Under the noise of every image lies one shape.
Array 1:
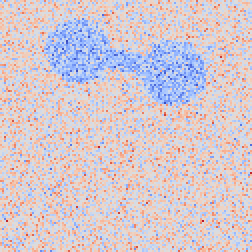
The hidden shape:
dumbbell
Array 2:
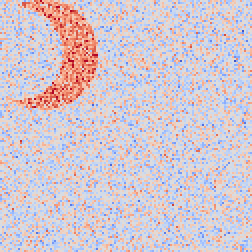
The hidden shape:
crescent
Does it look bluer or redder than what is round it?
redder
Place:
top left
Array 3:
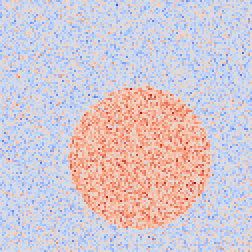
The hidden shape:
disc
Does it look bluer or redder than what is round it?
redder
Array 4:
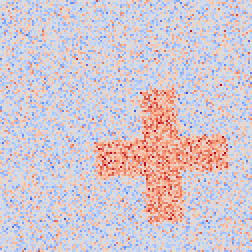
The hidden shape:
cross
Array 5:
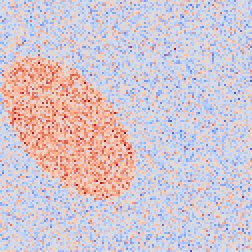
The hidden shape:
ellipse
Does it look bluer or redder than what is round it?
redder
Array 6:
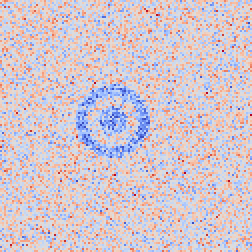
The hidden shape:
bullseye
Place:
centre
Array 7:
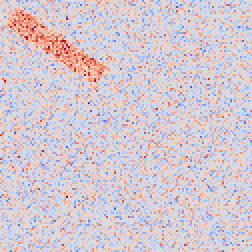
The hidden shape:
bar
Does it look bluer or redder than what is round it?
redder
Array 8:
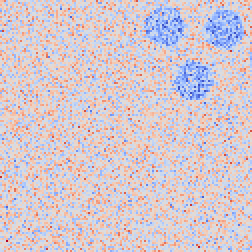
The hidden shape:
three dots
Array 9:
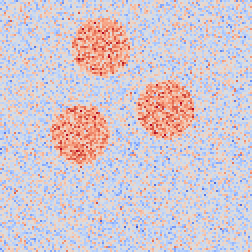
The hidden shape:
three dots
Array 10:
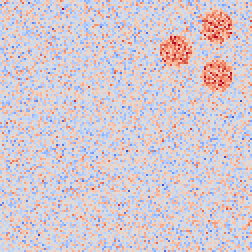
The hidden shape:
three dots
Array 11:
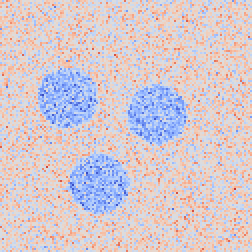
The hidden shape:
three dots
